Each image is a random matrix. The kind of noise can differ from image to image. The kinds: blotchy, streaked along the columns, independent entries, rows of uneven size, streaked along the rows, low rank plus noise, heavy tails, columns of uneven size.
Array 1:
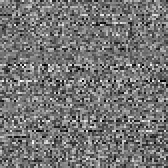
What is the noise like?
rows of uneven size
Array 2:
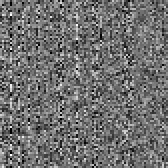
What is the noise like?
columns of uneven size
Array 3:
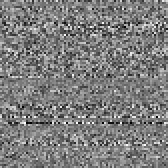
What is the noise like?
rows of uneven size
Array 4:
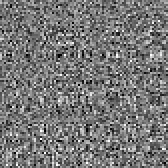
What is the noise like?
low rank plus noise
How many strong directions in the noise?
two
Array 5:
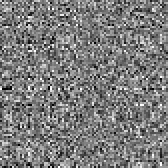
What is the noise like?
low rank plus noise
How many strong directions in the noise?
two
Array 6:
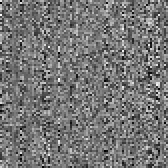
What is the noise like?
columns of uneven size
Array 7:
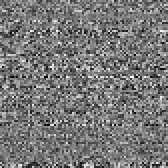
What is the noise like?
rows of uneven size
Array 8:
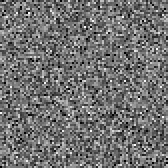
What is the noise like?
independent entries
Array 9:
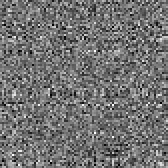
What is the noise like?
low rank plus noise
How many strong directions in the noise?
three or four
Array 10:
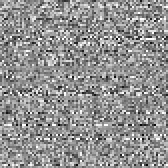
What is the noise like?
rows of uneven size
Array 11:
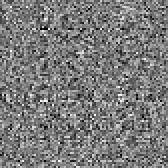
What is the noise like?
low rank plus noise
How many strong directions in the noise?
three or four
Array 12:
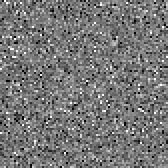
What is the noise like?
heavy tails
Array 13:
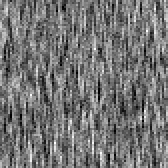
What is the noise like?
streaked along the columns
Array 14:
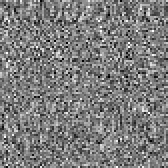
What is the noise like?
low rank plus noise
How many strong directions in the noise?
three or four
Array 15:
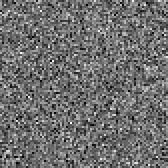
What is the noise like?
independent entries
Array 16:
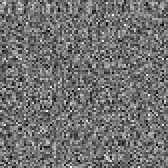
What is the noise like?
low rank plus noise
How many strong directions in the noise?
two
